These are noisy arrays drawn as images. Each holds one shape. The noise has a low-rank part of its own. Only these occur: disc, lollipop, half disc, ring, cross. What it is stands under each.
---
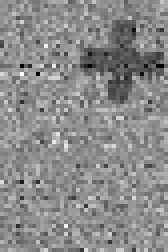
cross
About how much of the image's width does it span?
half
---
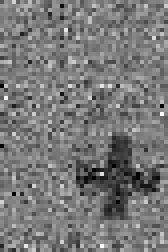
cross
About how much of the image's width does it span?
half
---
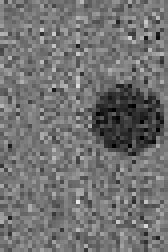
disc
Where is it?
middle right
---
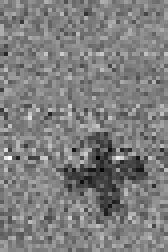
cross
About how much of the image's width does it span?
half
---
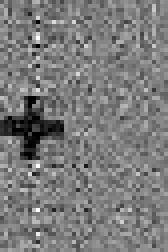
cross
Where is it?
middle left
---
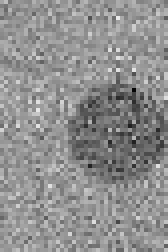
disc
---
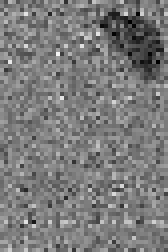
half disc
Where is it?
top right
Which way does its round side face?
up and right
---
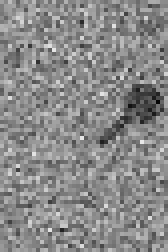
lollipop
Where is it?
middle right
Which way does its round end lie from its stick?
up and right
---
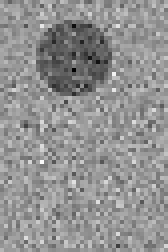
disc
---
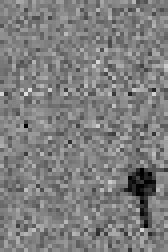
lollipop
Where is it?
bottom right
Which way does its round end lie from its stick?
up
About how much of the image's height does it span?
a quarter
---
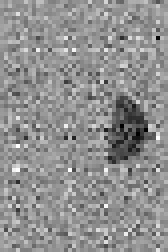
half disc
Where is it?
middle right
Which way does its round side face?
right
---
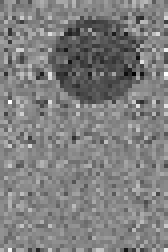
disc
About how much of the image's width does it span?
half
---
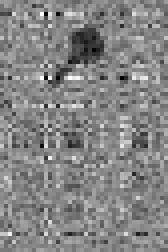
lollipop
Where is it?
top middle
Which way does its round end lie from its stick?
up and right
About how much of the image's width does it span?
a third
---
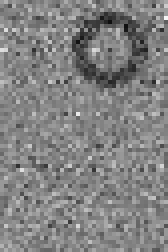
ring
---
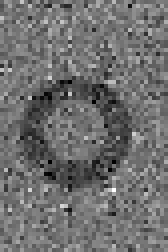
ring
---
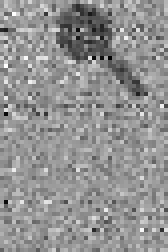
lollipop
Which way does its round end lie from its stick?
up and left
